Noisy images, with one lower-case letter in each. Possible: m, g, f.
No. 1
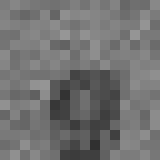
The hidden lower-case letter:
g
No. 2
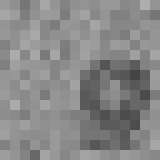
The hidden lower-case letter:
g
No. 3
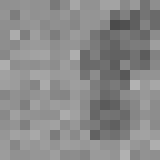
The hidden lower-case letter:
f
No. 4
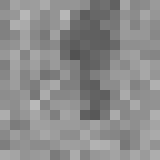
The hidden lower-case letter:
f
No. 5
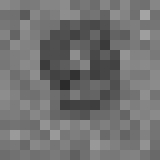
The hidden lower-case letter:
g
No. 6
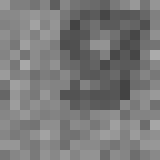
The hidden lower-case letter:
g
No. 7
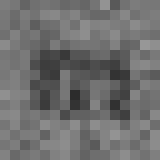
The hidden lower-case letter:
m
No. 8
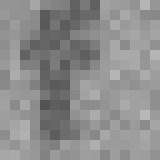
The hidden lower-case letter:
f
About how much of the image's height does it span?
nearly all
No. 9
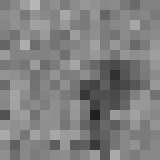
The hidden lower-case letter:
f
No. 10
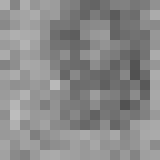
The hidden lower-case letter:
g
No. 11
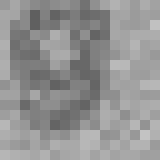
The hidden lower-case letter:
g
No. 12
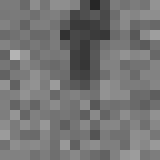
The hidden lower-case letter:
f
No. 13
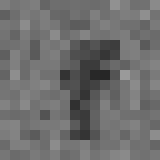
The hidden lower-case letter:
f
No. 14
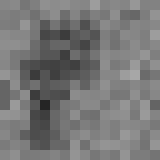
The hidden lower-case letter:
f
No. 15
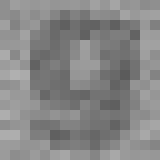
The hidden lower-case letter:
g
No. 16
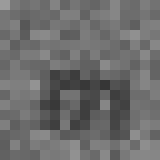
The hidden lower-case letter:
m
